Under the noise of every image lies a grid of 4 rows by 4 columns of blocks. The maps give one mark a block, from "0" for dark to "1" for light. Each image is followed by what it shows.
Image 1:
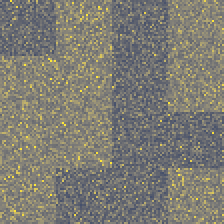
0 1 0 1
1 1 0 1
1 1 0 0
1 0 0 1
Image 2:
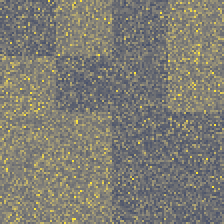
0 1 0 1
1 0 0 1
1 1 0 0
1 1 0 0
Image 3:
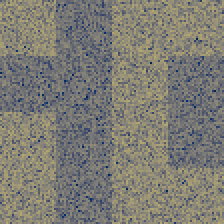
1 0 1 1
0 0 1 0
1 0 1 0
1 0 1 1
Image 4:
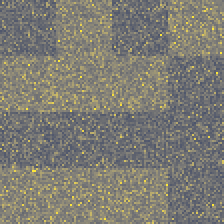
0 1 0 1
1 1 1 0
0 0 0 0
1 1 1 0
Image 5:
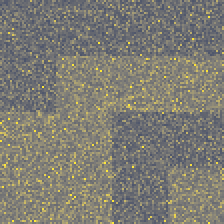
0 0 0 0
0 1 1 1
1 1 0 0
1 1 0 1
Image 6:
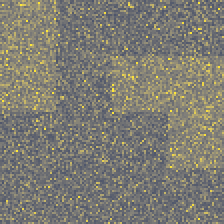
1 0 0 0
1 0 1 1
0 0 0 1
0 0 0 0
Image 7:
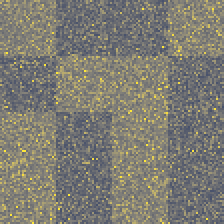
1 0 0 1
0 1 1 0
1 0 1 0
1 0 1 0
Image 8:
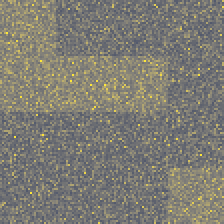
1 0 0 0
1 1 1 0
0 0 0 0
0 0 0 1
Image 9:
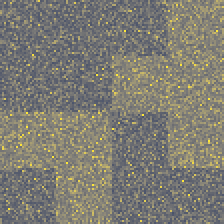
0 0 0 1
0 0 1 1
1 1 0 1
0 1 0 0
